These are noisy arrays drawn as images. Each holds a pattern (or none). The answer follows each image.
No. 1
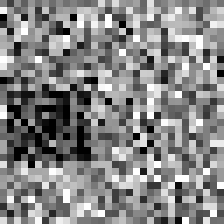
one block
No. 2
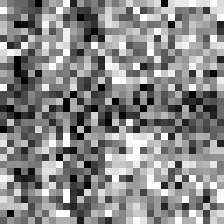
bands of rows crossing bands of columns
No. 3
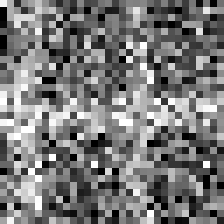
bands of rows crossing bands of columns
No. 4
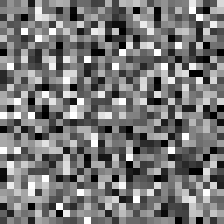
only noise
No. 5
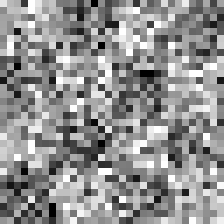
a checkerboard
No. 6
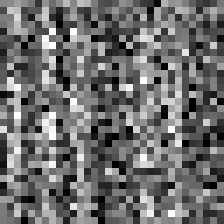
bands of columns
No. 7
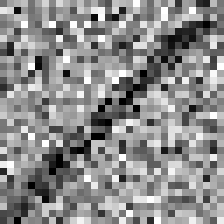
a diagonal band
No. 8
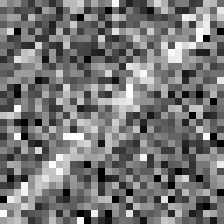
a diagonal band
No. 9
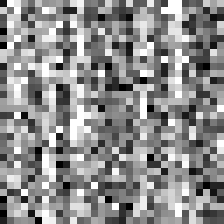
bands of columns
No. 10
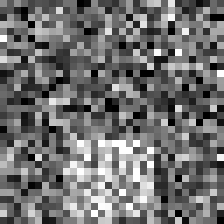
one block
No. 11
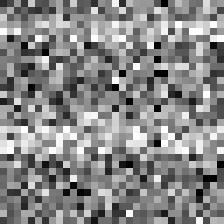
bands of rows
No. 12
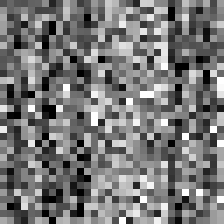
bands of columns
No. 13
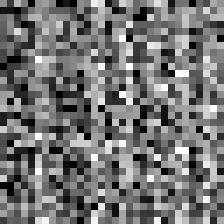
bands of columns
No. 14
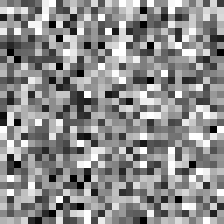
only noise
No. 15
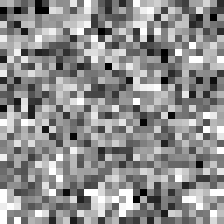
a checkerboard
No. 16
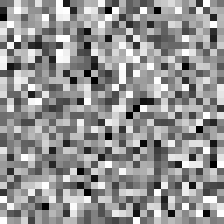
only noise
